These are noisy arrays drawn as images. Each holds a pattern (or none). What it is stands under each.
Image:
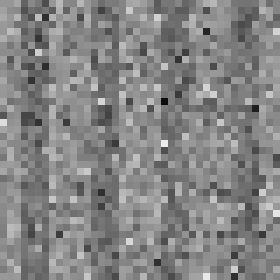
vertical stripes
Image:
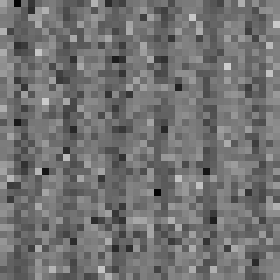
vertical stripes
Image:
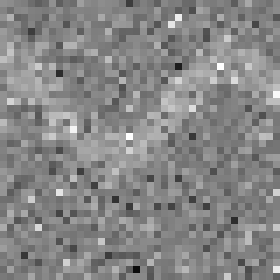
a wavy band
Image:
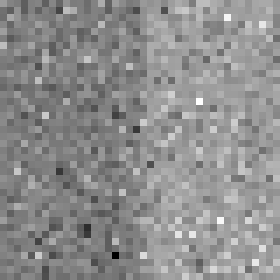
a sharp edge
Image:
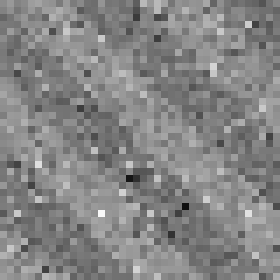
diagonal stripes
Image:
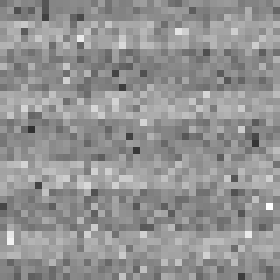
horizontal stripes
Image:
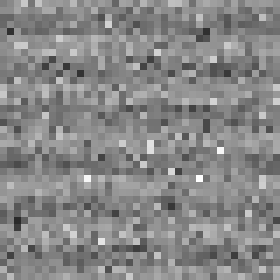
horizontal stripes
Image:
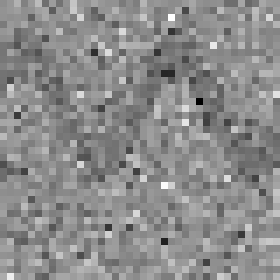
a wavy band
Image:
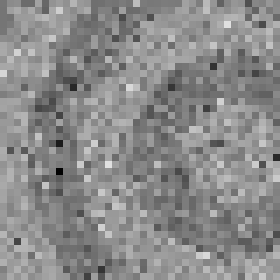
rings round one point
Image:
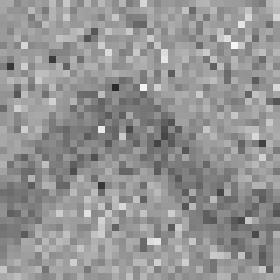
a wavy band
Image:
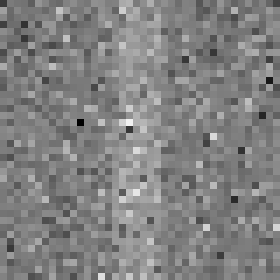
one vertical stripe
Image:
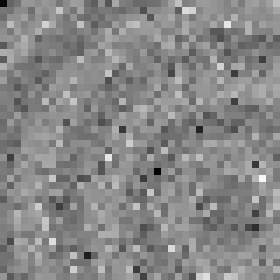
rings round one point
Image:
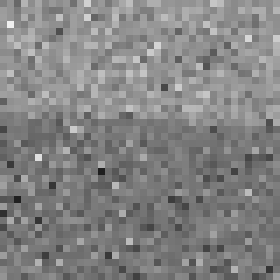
a sharp edge
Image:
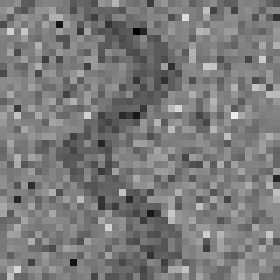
a wavy band
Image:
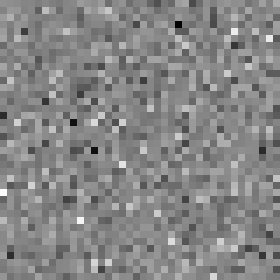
only noise
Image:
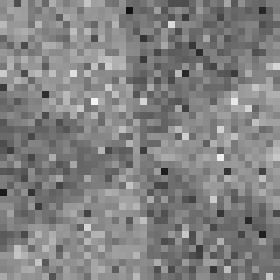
spokes from one point
